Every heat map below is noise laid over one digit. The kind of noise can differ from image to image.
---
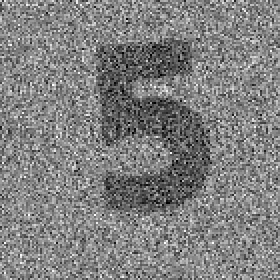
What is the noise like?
low rank plus noise
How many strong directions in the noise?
two
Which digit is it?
5
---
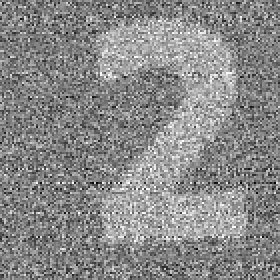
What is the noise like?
rows of uneven size
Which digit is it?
2
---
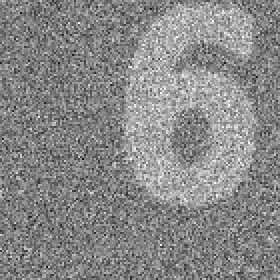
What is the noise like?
independent entries
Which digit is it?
6
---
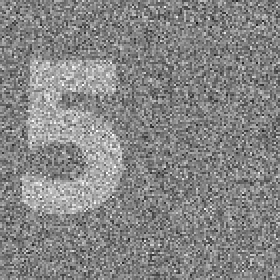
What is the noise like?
low rank plus noise
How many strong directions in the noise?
three or four
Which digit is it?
5
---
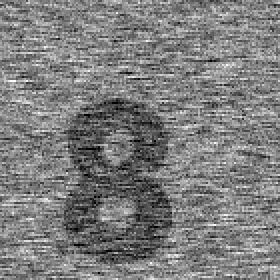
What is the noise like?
streaked along the rows
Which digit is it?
8
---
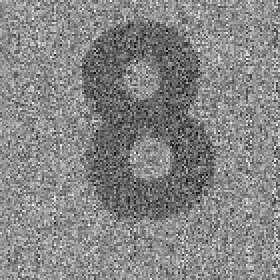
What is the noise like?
columns of uneven size
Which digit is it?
8
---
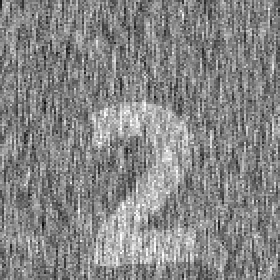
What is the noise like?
streaked along the columns
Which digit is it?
2
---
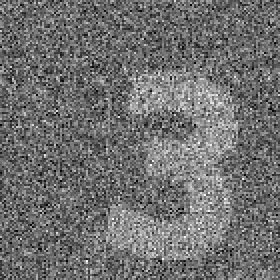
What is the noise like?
low rank plus noise
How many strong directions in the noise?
one
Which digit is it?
3
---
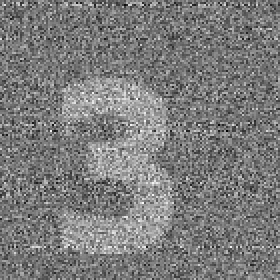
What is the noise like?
rows of uneven size
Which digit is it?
3
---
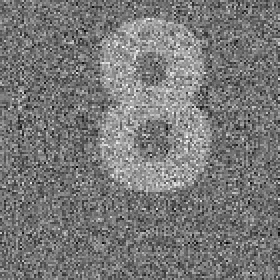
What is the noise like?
low rank plus noise
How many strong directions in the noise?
three or four
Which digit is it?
8
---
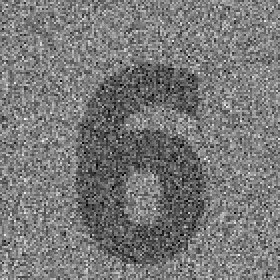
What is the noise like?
low rank plus noise
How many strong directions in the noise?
one
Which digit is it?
6
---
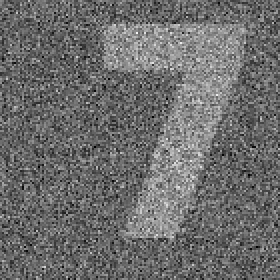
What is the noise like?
low rank plus noise
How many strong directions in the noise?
three or four
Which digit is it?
7
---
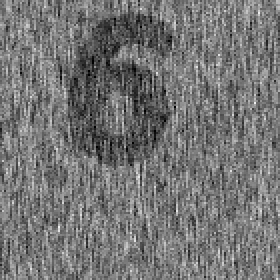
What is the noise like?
streaked along the columns
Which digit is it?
6
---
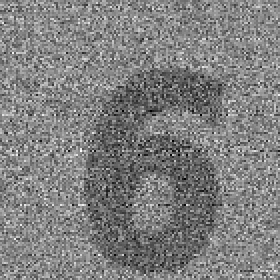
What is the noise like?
rows of uneven size
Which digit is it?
6
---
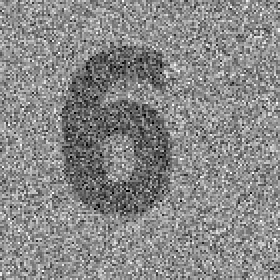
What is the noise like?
independent entries
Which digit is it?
6
